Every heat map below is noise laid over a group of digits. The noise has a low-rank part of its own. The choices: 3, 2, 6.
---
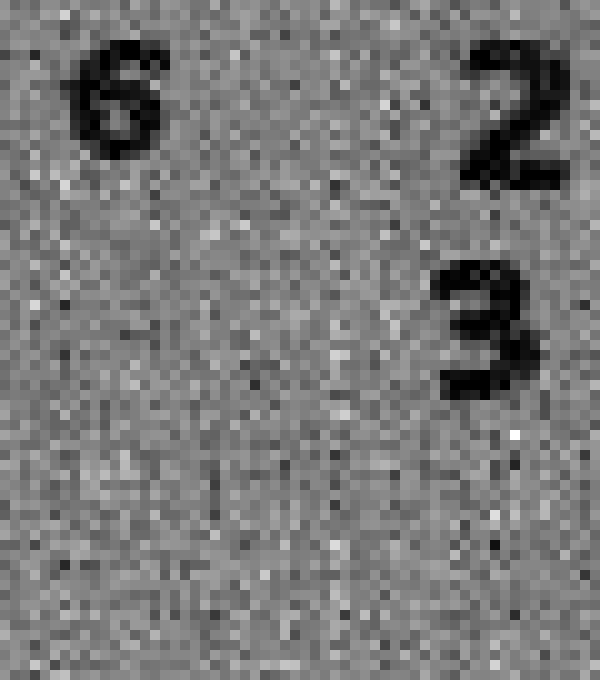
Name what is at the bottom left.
nothing
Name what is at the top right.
2
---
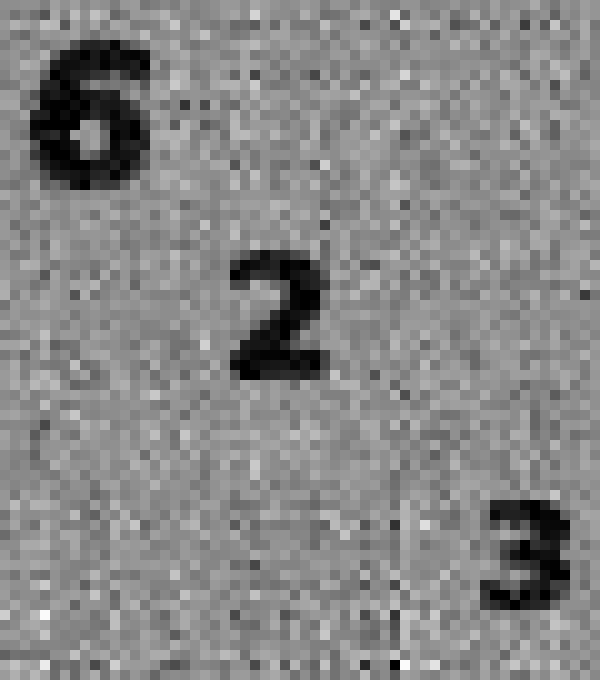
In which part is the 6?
top left
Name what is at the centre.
2
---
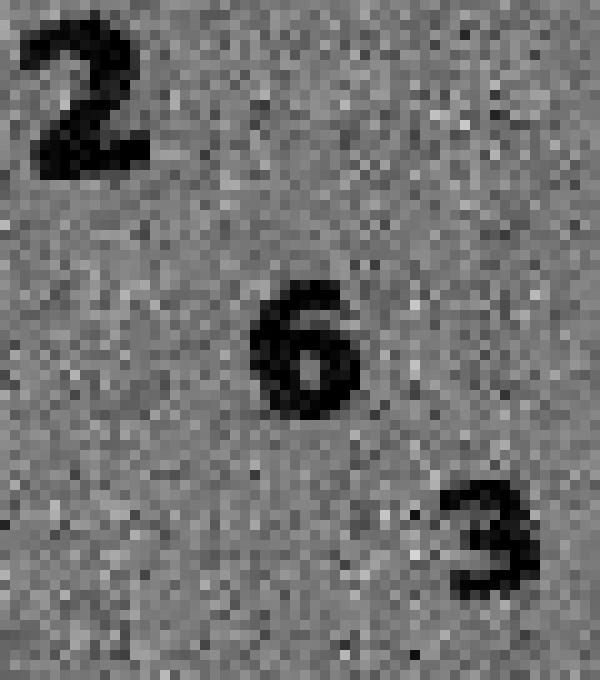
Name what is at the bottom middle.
nothing
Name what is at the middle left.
nothing
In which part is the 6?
centre
